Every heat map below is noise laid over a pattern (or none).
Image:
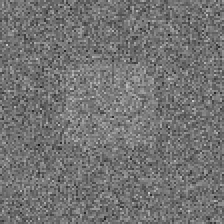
one block
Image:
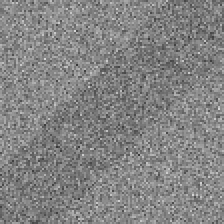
a diagonal band
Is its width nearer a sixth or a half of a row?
a half
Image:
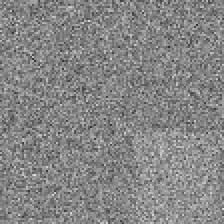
one block
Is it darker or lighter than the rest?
lighter
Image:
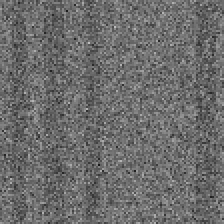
bands of columns
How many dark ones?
4
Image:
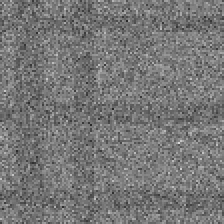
bands of rows crossing bands of columns
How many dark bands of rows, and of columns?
3 and 2
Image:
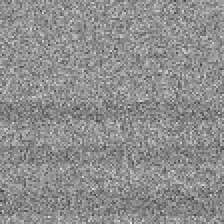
bands of rows
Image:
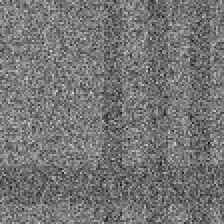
bands of rows crossing bands of columns
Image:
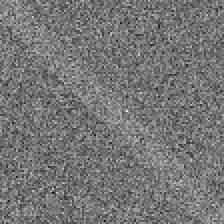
a diagonal band
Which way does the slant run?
top left to bottom right
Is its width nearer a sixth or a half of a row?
a sixth
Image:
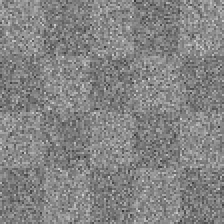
a checkerboard
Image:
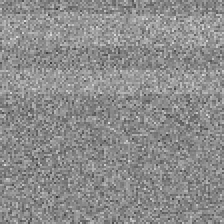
bands of rows
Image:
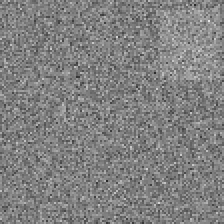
one block
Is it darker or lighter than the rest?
lighter
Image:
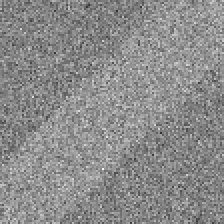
a diagonal band
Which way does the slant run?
bottom left to top right
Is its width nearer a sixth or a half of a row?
a half
